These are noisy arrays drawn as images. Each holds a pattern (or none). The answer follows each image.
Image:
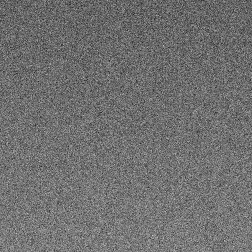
a smooth slope
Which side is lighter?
bottom
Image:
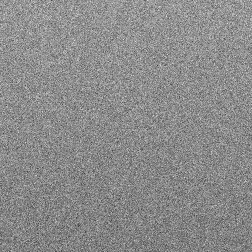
a smooth slope
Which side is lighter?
top
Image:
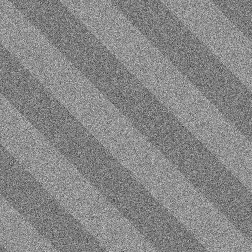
diagonal stripes
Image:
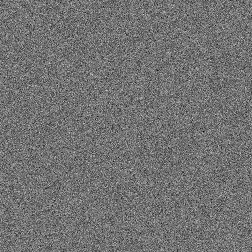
only noise
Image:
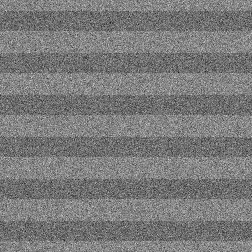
horizontal stripes
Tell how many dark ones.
6
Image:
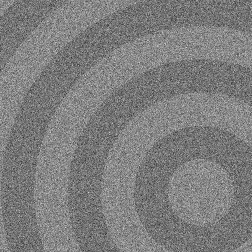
rings round one point
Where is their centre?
bottom right
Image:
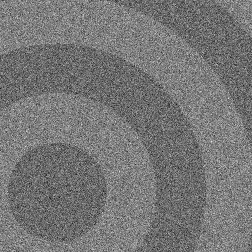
rings round one point
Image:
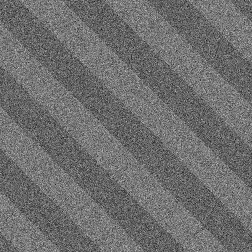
diagonal stripes
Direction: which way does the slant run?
top left to bottom right
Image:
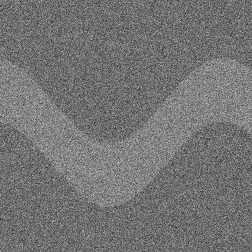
a wavy band
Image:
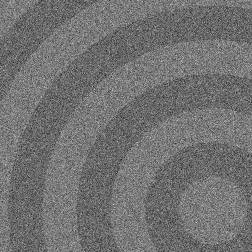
rings round one point
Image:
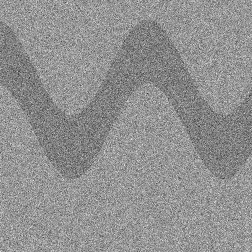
a wavy band
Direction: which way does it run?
left to right
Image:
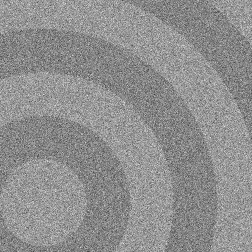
rings round one point
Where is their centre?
bottom left
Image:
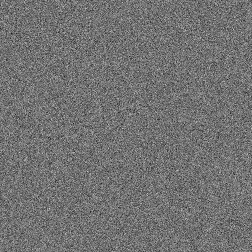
only noise
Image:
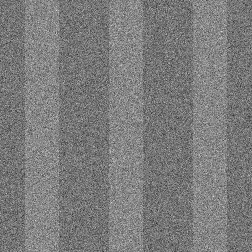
vertical stripes
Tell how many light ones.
3
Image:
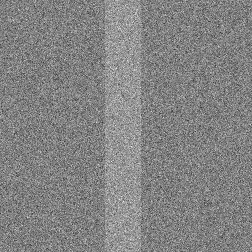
one vertical stripe
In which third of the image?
middle
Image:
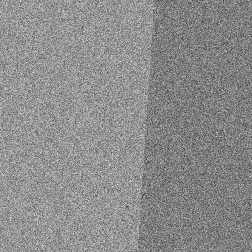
a sharp edge
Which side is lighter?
left
